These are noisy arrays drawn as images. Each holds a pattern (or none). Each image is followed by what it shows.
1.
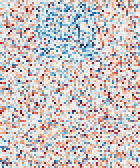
one block
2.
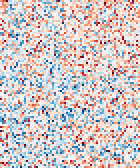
bands of rows crossing bands of columns
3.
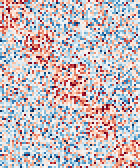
blocks along the diagonal
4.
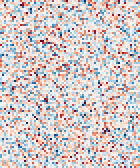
only noise
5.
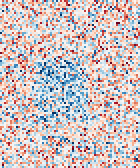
one block
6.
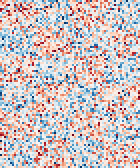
a checkerboard
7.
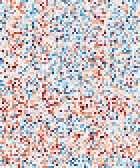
bands of rows crossing bands of columns
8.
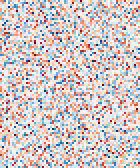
only noise
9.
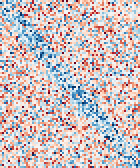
a diagonal band
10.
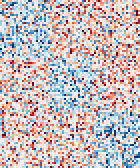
blocks along the diagonal
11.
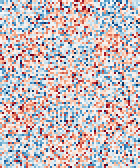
a checkerboard
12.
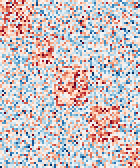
blocks along the diagonal
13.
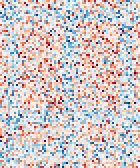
bands of rows crossing bands of columns
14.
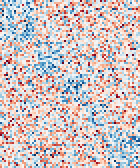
blocks along the diagonal
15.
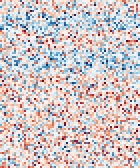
bands of rows
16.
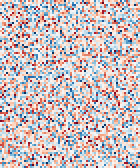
only noise
